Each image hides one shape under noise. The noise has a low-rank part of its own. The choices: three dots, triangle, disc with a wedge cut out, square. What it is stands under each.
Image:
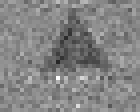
triangle
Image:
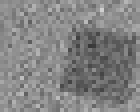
square
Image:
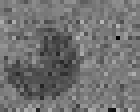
disc with a wedge cut out
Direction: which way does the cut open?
up and left
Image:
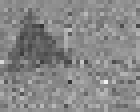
triangle
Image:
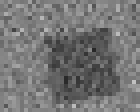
square
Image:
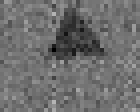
triangle
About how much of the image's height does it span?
half
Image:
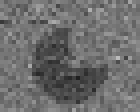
disc with a wedge cut out
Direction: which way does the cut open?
up and right
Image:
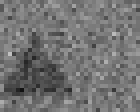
triangle
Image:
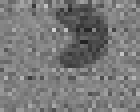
disc with a wedge cut out
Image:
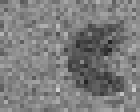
disc with a wedge cut out
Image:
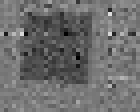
square
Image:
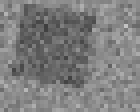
square
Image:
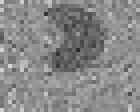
disc with a wedge cut out
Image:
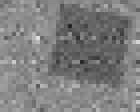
square
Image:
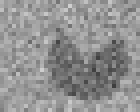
disc with a wedge cut out
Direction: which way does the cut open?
up
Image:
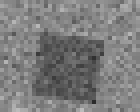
square
